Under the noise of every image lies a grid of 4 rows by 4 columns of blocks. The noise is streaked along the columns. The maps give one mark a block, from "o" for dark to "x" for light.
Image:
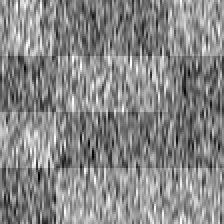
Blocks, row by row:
xoox
oxxo
xooo
oxxx
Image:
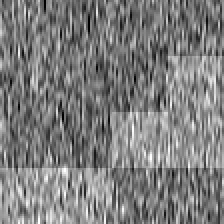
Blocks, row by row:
oooo
ooox
ooxx
xxoo
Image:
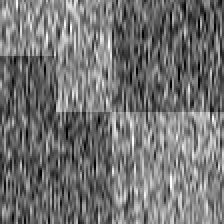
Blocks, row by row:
xxoo
oxoo
ooxx
ooxx
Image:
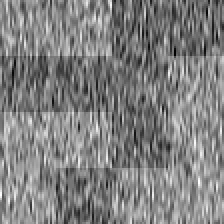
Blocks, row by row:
xxoo
ooox
xxox
xoxx
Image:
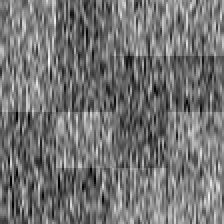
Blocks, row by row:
xoxx
xooo
oxox
ooxx
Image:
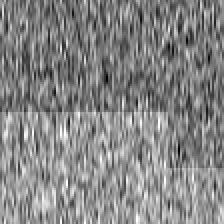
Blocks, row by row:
oooo
oooo
xxxo
xxxx
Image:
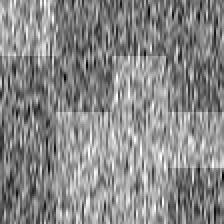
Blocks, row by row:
xooo
ooxo
oxxx
oxxo
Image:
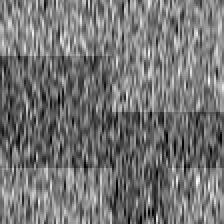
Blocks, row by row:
xxxx
ooxx
oooo
xxox
